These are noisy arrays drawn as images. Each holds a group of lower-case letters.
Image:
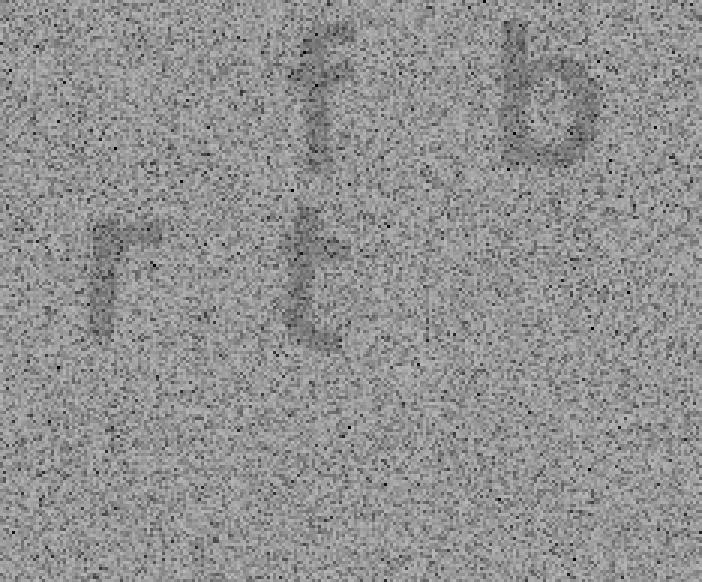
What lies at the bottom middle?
nothing
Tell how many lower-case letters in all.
4
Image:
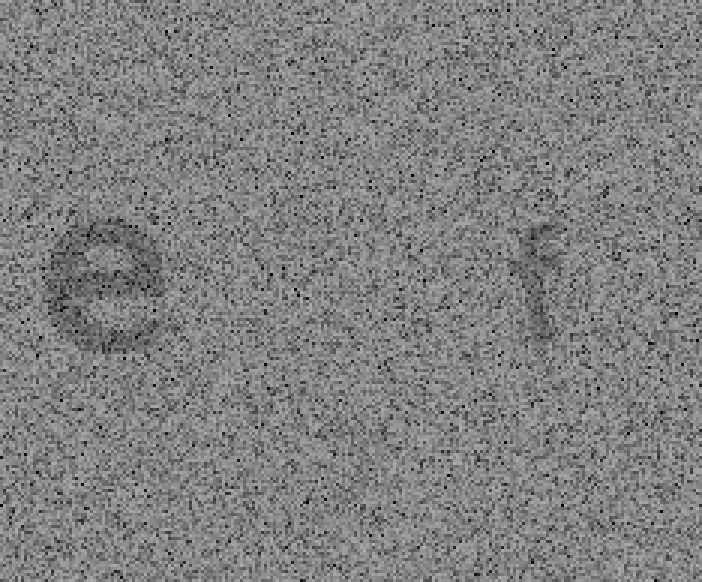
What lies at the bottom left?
nothing
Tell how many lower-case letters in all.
2
